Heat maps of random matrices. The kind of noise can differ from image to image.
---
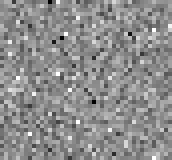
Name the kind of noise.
heavy tails
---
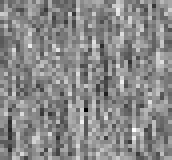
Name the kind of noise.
streaked along the columns
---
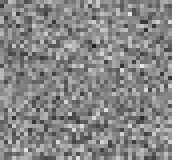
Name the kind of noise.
low rank plus noise
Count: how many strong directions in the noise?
one
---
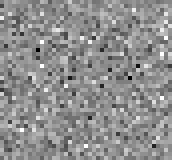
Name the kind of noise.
heavy tails
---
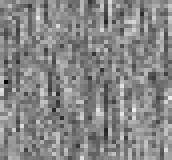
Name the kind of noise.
streaked along the columns
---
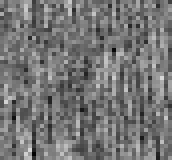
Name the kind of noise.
streaked along the columns
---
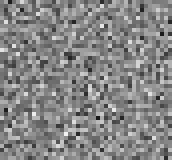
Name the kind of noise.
independent entries
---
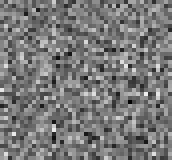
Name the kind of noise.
low rank plus noise
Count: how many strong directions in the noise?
two
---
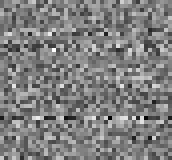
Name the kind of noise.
rows of uneven size
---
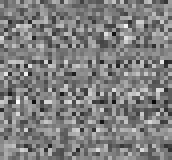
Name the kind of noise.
rows of uneven size
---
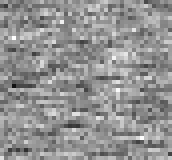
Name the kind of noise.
streaked along the rows
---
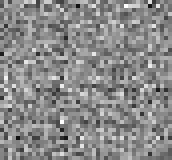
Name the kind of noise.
low rank plus noise
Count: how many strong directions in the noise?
three or four
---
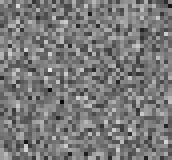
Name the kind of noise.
independent entries
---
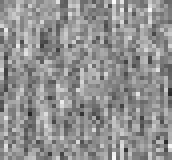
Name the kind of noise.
streaked along the columns
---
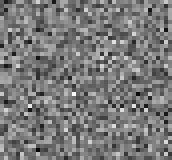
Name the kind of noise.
low rank plus noise
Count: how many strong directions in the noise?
five to eight
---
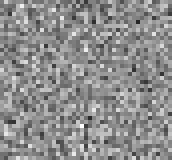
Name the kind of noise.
low rank plus noise
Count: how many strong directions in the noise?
one
